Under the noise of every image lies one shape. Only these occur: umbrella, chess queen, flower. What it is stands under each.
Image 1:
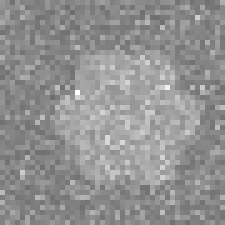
flower
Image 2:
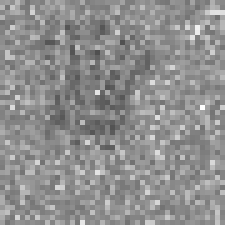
chess queen
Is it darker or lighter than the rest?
darker
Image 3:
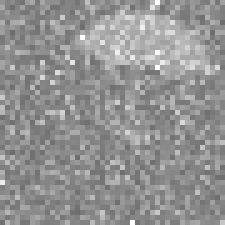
umbrella
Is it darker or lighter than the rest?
lighter
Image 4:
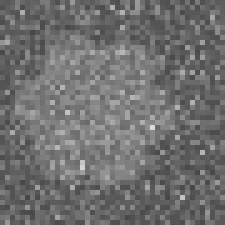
flower
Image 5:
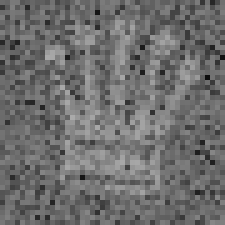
chess queen
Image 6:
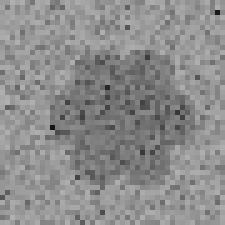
flower
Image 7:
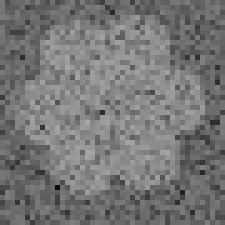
flower
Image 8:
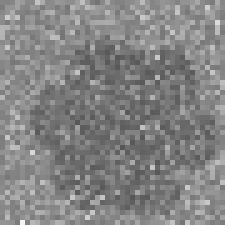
flower
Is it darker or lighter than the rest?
darker
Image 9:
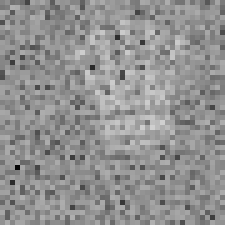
chess queen
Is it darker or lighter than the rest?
lighter
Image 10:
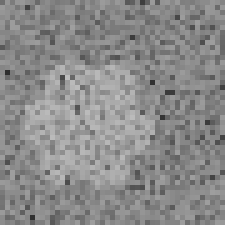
flower
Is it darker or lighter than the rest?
lighter
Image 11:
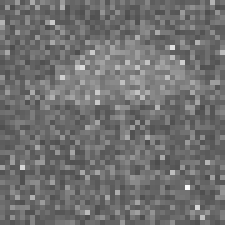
umbrella
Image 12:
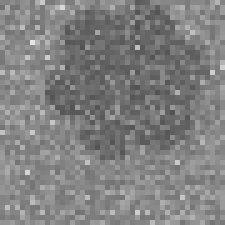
flower
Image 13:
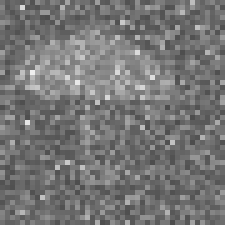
umbrella
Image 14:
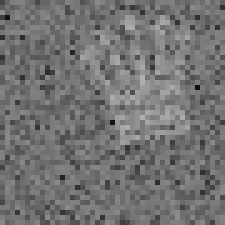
chess queen
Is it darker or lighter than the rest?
lighter
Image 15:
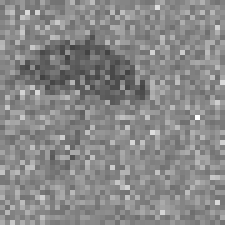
umbrella
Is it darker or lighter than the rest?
darker
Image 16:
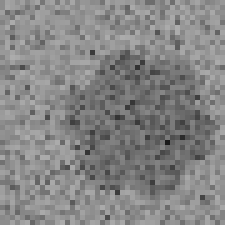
flower
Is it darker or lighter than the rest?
darker
